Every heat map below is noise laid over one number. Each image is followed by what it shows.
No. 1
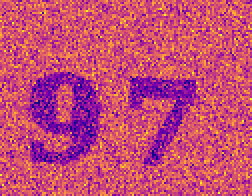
97
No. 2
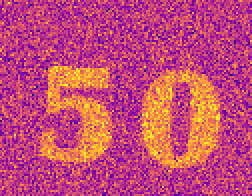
50
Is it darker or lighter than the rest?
lighter
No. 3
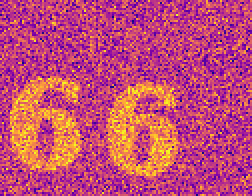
66
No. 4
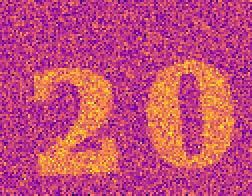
20
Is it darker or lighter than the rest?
lighter
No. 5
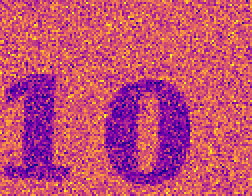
10
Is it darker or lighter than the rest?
darker
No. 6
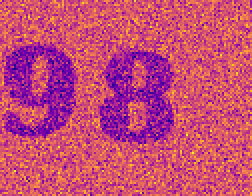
98
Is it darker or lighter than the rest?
darker
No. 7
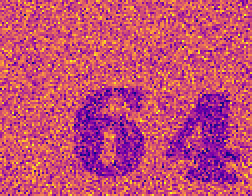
64
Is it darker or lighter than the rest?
darker
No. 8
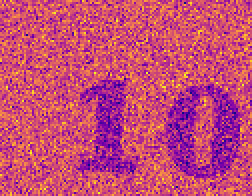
10
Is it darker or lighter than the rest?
darker
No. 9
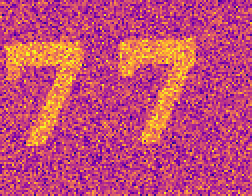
77
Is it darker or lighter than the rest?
lighter
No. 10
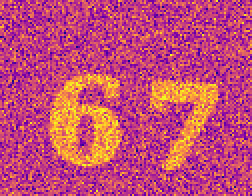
67
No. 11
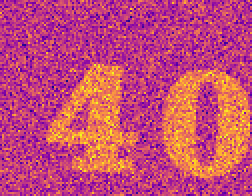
40
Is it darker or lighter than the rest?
lighter
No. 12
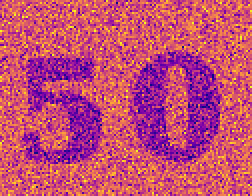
50
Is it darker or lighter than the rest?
darker
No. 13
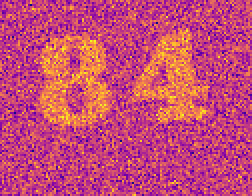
84
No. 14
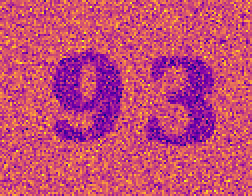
93
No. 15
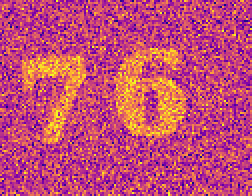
76
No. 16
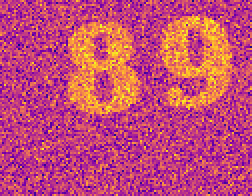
89
